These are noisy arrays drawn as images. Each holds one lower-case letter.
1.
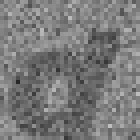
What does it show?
dark d
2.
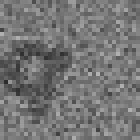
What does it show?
dark q
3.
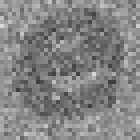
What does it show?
dark e
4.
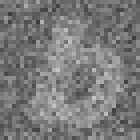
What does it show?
light b
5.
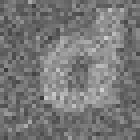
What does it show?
light d
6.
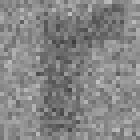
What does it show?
dark r
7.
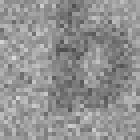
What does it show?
dark b
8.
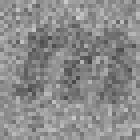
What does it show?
dark m
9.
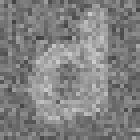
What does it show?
light d
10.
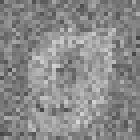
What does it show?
light g
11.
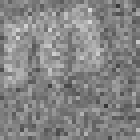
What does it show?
light m
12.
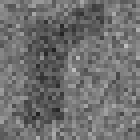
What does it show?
dark r
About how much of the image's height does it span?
nearly all
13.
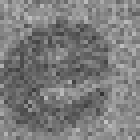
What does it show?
dark e
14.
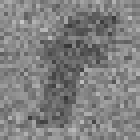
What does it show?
dark f
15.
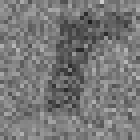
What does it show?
dark r
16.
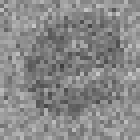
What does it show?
dark e
